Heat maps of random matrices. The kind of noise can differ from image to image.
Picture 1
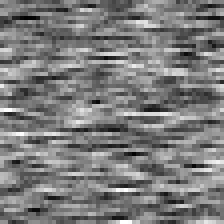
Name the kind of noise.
streaked along the rows
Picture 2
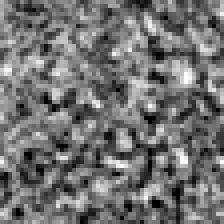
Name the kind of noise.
blotchy
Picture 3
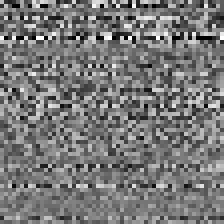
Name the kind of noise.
rows of uneven size
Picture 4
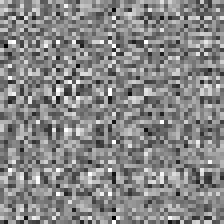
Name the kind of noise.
low rank plus noise
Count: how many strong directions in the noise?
two
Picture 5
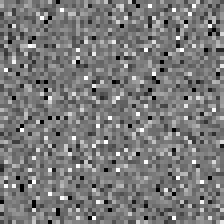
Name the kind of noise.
heavy tails
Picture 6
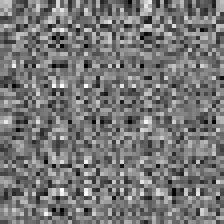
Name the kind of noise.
low rank plus noise
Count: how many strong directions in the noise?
two
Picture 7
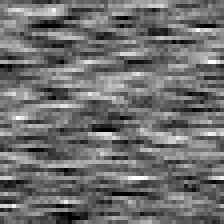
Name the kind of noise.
streaked along the rows
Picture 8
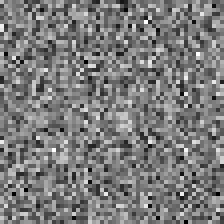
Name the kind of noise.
low rank plus noise
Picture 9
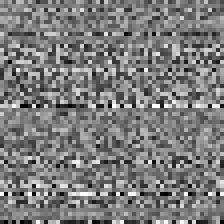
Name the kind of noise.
rows of uneven size
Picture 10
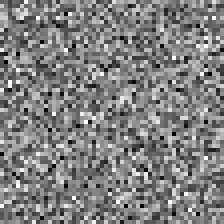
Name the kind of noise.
independent entries
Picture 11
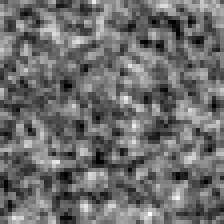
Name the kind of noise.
blotchy
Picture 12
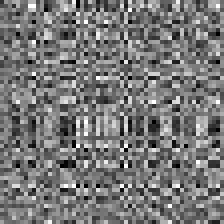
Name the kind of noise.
low rank plus noise
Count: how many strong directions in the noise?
one
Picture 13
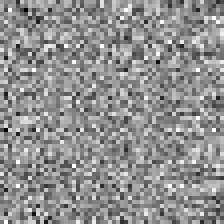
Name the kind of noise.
low rank plus noise
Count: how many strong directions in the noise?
three or four
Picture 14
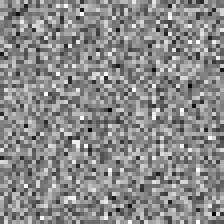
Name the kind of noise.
independent entries
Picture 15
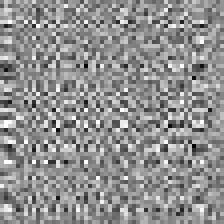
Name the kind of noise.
low rank plus noise
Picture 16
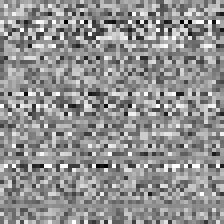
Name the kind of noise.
rows of uneven size
